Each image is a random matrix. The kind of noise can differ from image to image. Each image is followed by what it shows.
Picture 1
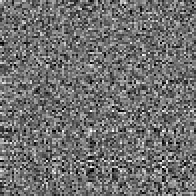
low rank plus noise
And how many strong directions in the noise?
one
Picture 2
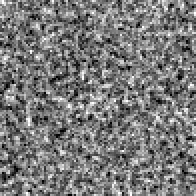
blotchy
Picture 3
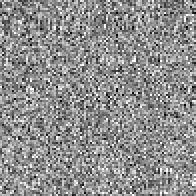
low rank plus noise
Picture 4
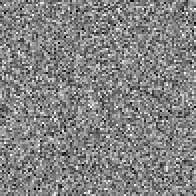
independent entries
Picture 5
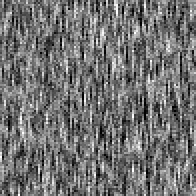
streaked along the columns
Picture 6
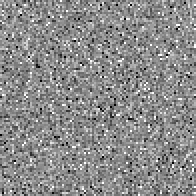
heavy tails
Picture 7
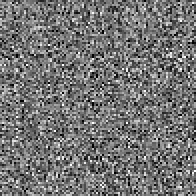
low rank plus noise
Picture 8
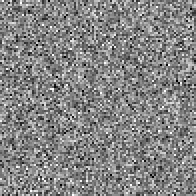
independent entries
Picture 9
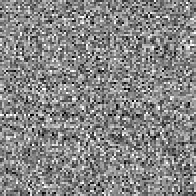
low rank plus noise
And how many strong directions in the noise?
five to eight
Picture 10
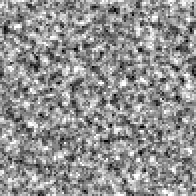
blotchy
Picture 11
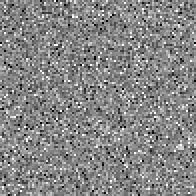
heavy tails
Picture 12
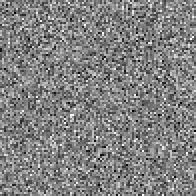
independent entries
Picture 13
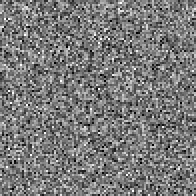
independent entries
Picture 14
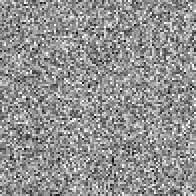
independent entries
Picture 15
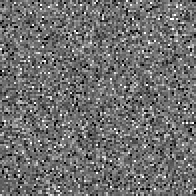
heavy tails
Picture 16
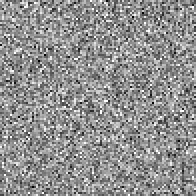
independent entries
